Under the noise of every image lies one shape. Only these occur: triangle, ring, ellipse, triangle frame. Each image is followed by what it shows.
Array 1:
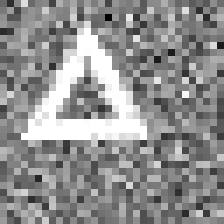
light triangle frame
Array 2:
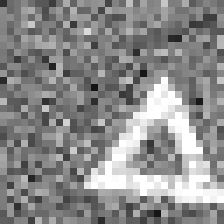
light triangle frame
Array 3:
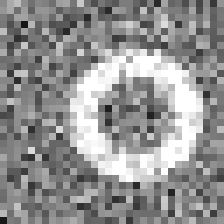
light ring
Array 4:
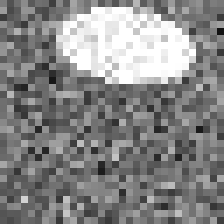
light ellipse
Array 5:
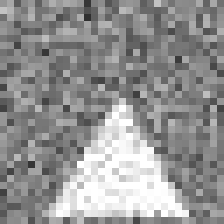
light triangle
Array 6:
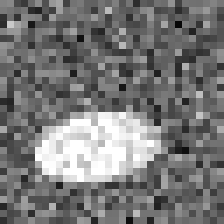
light ellipse
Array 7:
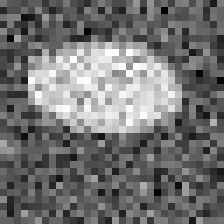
light ellipse
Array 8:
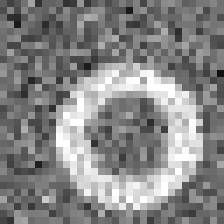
light ring
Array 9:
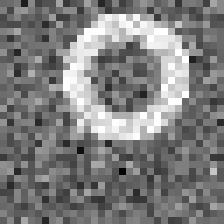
light ring
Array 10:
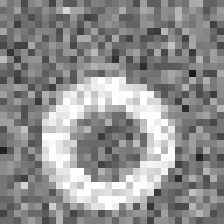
light ring
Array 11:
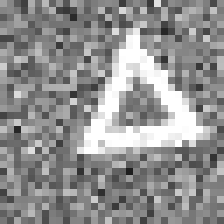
light triangle frame
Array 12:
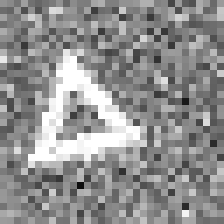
light triangle frame
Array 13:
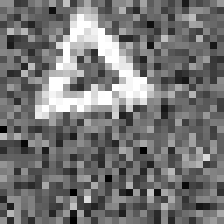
light triangle frame
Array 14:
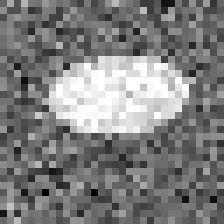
light ellipse
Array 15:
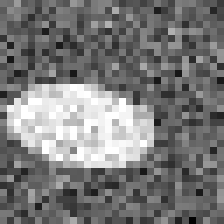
light ellipse
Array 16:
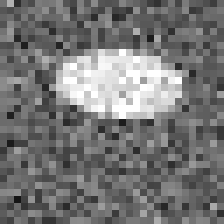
light ellipse
